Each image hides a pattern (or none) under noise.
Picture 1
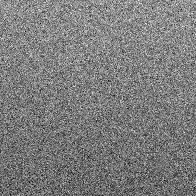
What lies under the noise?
a smooth slope
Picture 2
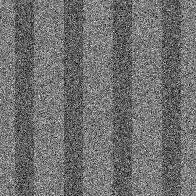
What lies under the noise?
vertical stripes
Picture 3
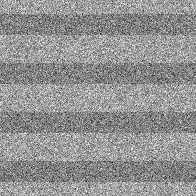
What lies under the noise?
horizontal stripes
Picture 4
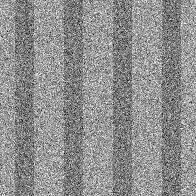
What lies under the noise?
vertical stripes
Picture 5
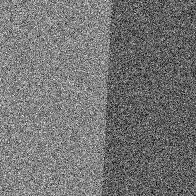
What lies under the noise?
a sharp edge
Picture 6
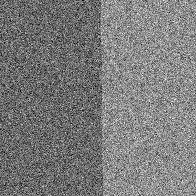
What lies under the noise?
a sharp edge
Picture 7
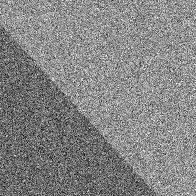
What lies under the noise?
a sharp edge
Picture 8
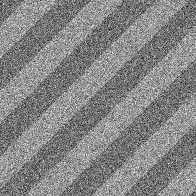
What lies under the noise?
diagonal stripes
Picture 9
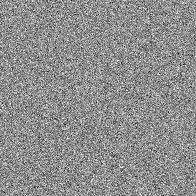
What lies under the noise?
only noise
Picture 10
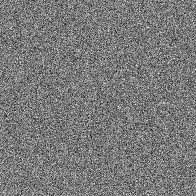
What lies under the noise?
only noise
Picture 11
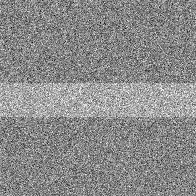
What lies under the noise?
one horizontal stripe
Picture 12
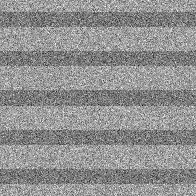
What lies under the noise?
horizontal stripes
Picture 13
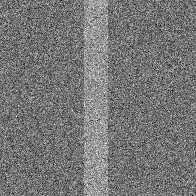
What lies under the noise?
one vertical stripe
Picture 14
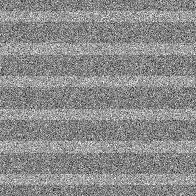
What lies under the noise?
horizontal stripes
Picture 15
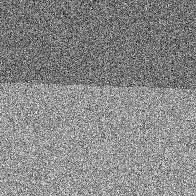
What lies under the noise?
a sharp edge
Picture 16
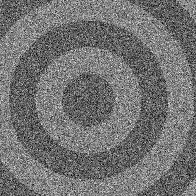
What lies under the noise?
rings round one point
